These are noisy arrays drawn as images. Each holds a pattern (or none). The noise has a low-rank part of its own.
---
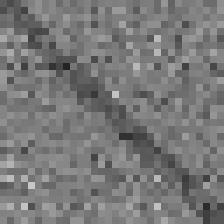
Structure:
a diagonal band
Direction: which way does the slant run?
top left to bottom right
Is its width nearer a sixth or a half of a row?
a sixth
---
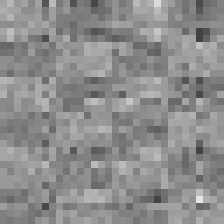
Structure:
a checkerboard
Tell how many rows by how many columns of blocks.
6 by 4
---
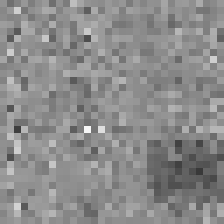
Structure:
one block
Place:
bottom right
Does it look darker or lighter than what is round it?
darker
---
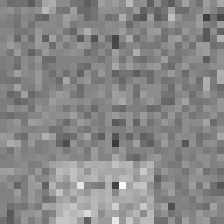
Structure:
one block
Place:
bottom middle
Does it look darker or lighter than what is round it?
lighter
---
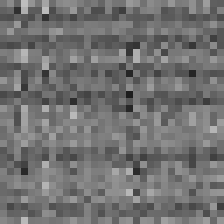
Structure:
bands of rows
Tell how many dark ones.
6
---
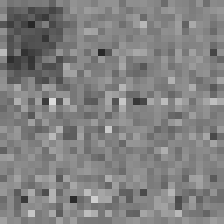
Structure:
one block
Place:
top left
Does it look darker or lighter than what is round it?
darker
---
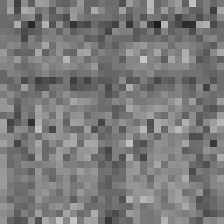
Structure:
bands of rows crossing bands of columns
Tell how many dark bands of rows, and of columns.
2 and 3
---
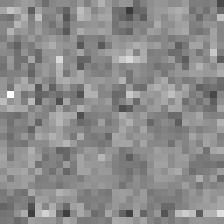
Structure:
a checkerboard
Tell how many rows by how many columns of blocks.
6 by 6
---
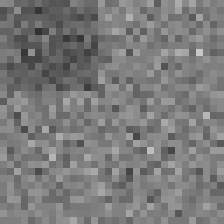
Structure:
one block
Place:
top left
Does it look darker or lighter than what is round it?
darker
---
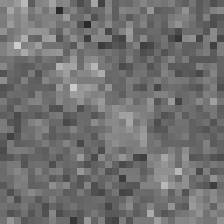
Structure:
blocks along the diagonal
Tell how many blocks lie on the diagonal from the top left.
5
